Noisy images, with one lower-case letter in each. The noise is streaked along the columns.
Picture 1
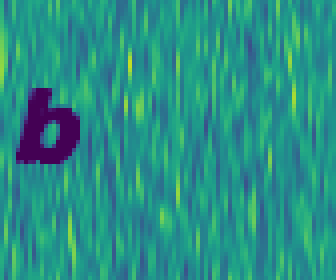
b
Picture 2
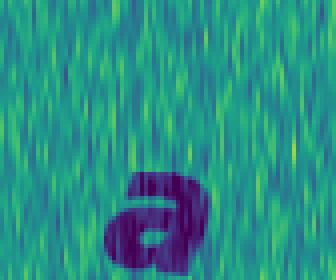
a
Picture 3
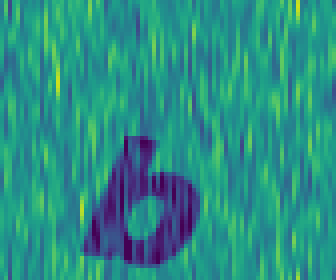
b
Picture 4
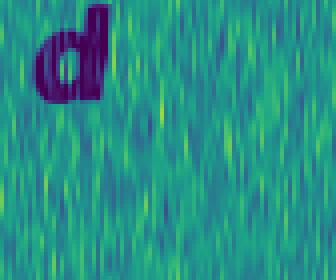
d
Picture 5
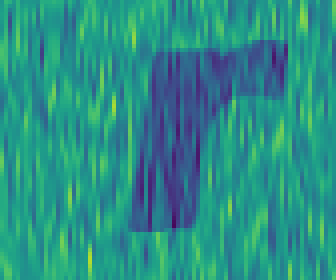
r
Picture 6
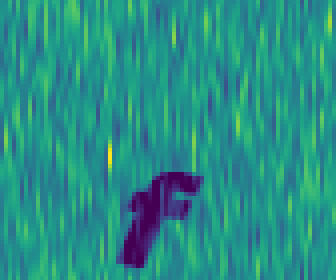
f
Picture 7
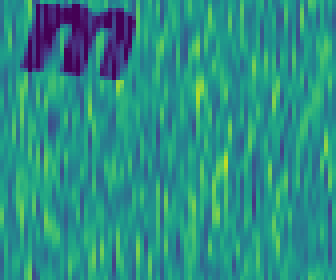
m
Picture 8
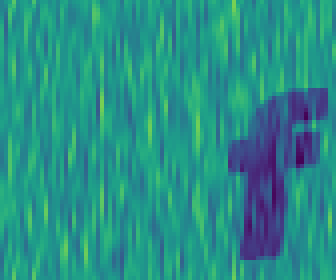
f
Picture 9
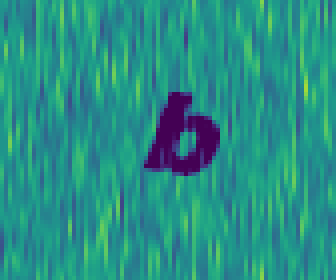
b
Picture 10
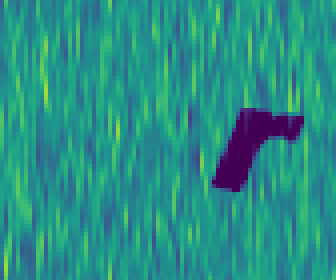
r
